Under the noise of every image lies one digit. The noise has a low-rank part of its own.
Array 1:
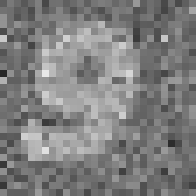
light 9
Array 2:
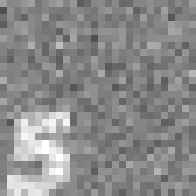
light 5, bottom left
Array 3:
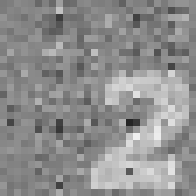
light 2
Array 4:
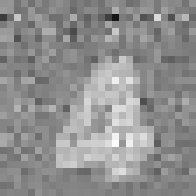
light 4
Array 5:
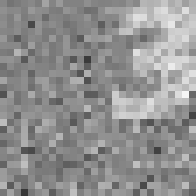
light 3
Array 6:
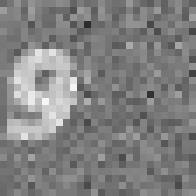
light 9
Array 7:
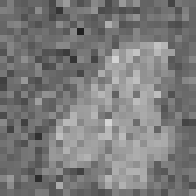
light 4
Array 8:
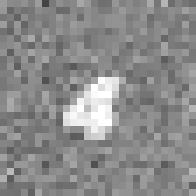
light 4, centre
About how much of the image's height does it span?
a third
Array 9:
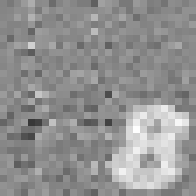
light 8, bottom right
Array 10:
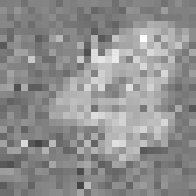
light 4
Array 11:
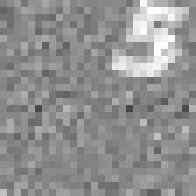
light 5, top right
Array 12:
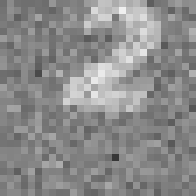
light 2
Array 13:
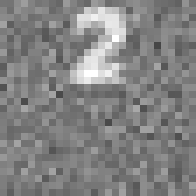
light 2, top middle
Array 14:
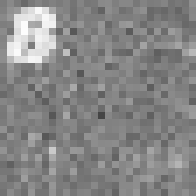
light 8, top left
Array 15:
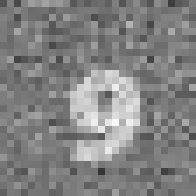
light 9
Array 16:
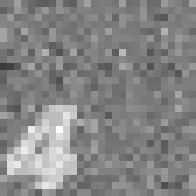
light 4, bottom left
